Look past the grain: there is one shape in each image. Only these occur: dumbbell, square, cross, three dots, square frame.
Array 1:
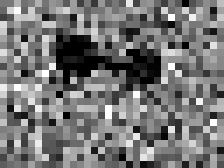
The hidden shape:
dumbbell
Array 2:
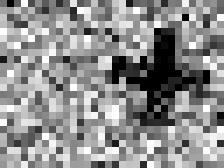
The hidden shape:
cross
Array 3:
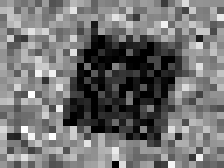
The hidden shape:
square
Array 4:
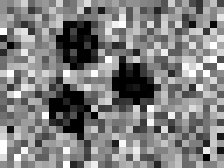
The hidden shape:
three dots
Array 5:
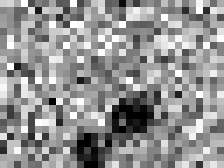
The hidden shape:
dumbbell
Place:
bottom middle
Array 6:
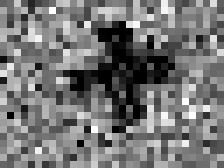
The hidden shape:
cross
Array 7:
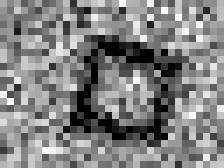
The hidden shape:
square frame
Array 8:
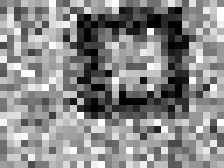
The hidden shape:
square frame
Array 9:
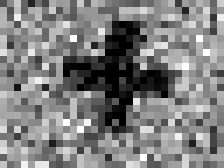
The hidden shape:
cross
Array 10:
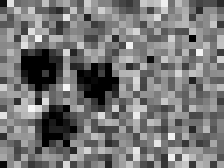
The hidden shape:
three dots
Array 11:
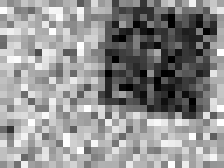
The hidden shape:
square
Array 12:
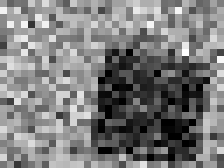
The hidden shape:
square
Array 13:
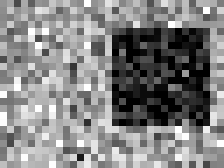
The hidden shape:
square
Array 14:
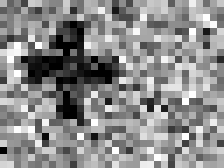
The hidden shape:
cross
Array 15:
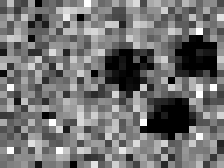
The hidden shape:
three dots
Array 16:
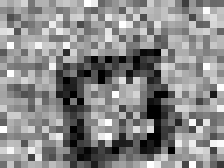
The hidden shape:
square frame
